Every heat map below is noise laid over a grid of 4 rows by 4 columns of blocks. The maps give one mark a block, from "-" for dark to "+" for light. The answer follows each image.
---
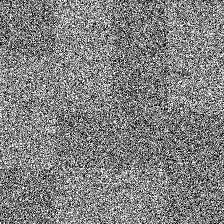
- + - +
+ + - +
+ - - -
- + + -
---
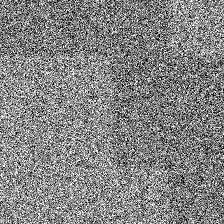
- - - +
+ + - -
+ + - -
+ + + -
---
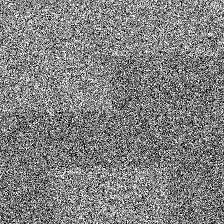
+ + + +
+ + - -
- - - -
- + + -
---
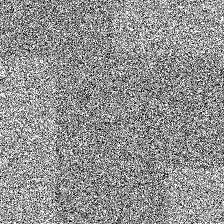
- - + +
+ - - -
+ - - -
+ - - +
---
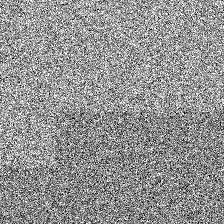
+ + + +
+ + + +
+ - - -
- - - -
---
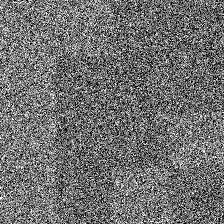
+ + - -
+ - - -
+ - - +
+ - + -
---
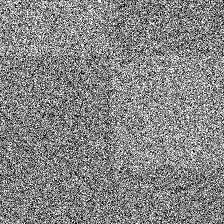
+ + - -
- - + +
- - + +
- - - -
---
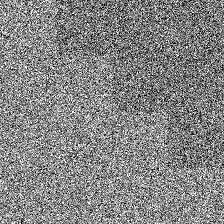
+ - - -
+ + - -
+ + + -
+ + + +
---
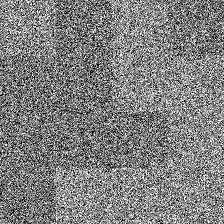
+ - + -
- - + +
- - - +
- + + +
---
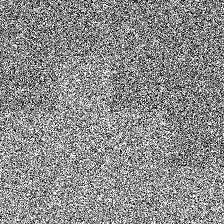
- - - -
- + - -
+ + + -
+ + + +
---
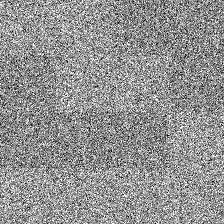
+ + - -
- + + -
- - - +
+ + + +
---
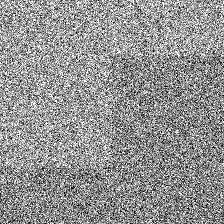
+ + + +
+ + - -
+ + - -
- - - -
